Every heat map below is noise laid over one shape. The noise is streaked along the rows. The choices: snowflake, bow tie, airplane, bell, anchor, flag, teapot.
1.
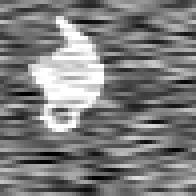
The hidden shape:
teapot
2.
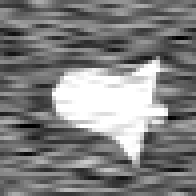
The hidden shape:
bell
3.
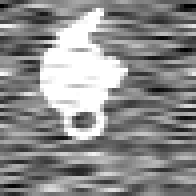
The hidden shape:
teapot
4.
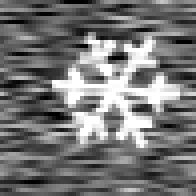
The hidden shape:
snowflake
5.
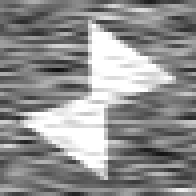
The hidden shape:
bow tie
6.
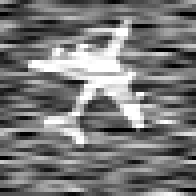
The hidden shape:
airplane
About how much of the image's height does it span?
two thirds
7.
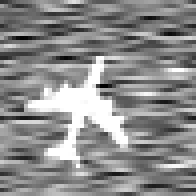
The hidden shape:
airplane
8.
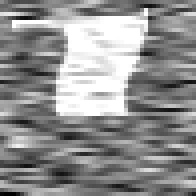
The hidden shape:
flag
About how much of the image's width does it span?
two thirds
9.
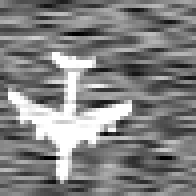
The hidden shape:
airplane
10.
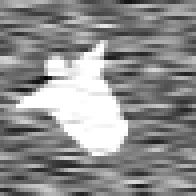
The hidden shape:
bell
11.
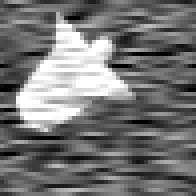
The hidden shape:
bell
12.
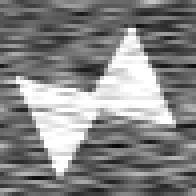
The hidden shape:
bow tie
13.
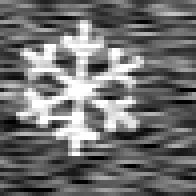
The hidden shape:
snowflake
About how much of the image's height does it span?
two thirds
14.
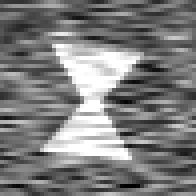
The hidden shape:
bow tie
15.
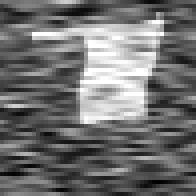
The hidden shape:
flag
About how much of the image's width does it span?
two thirds
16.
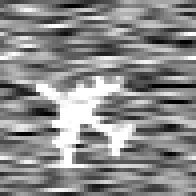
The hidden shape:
airplane
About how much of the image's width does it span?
half
